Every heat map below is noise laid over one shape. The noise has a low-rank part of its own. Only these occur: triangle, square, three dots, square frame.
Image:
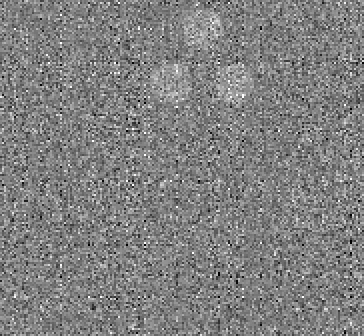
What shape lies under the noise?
three dots
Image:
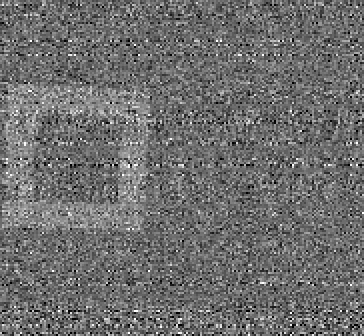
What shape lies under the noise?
square frame
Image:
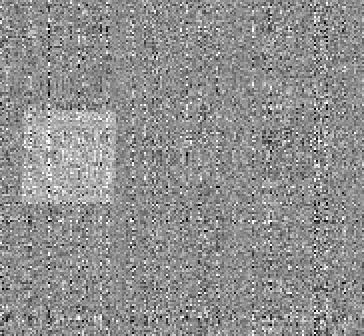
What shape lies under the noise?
square
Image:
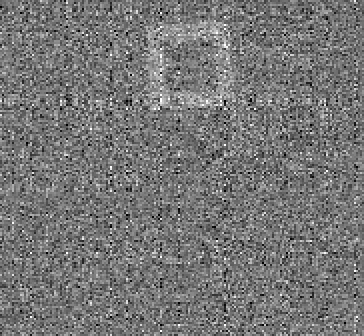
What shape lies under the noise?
square frame
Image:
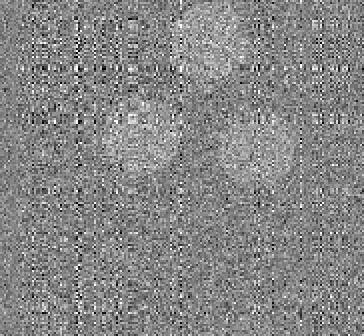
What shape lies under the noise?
three dots
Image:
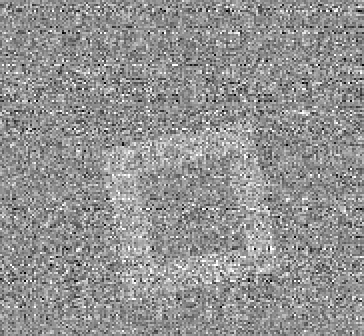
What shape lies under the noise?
square frame
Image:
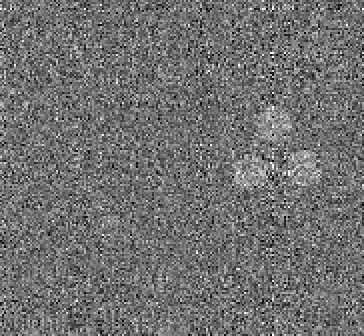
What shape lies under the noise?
three dots
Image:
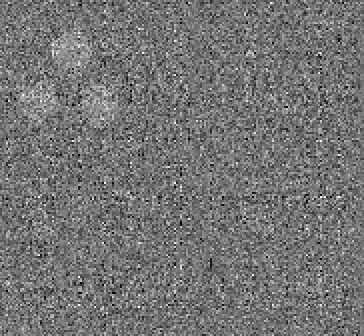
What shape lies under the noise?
three dots
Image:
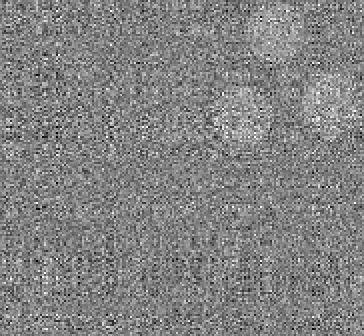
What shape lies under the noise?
three dots
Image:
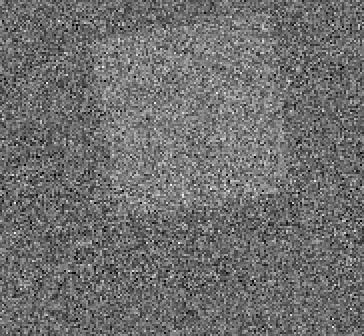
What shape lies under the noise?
square
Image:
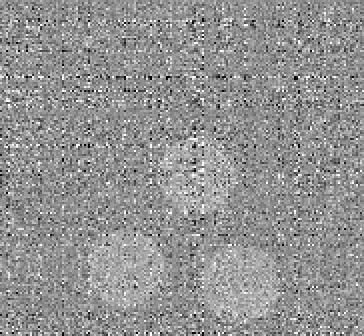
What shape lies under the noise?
three dots
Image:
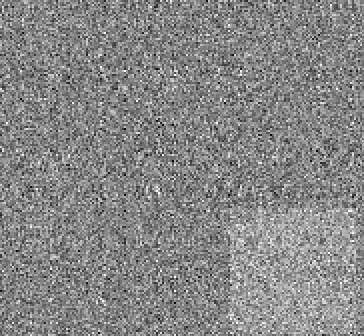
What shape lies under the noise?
square
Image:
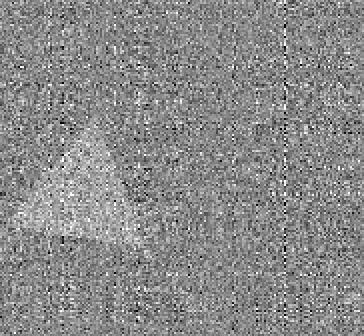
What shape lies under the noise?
triangle
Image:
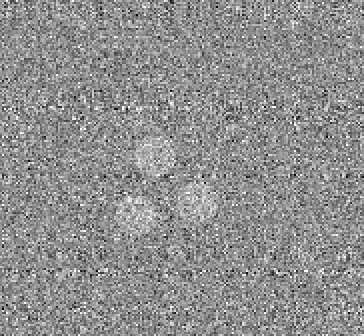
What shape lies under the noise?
three dots
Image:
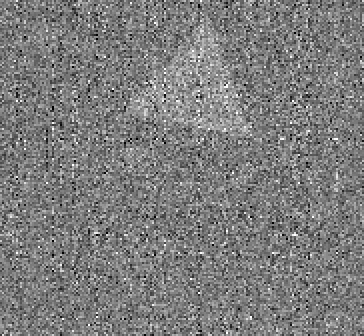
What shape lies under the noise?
triangle
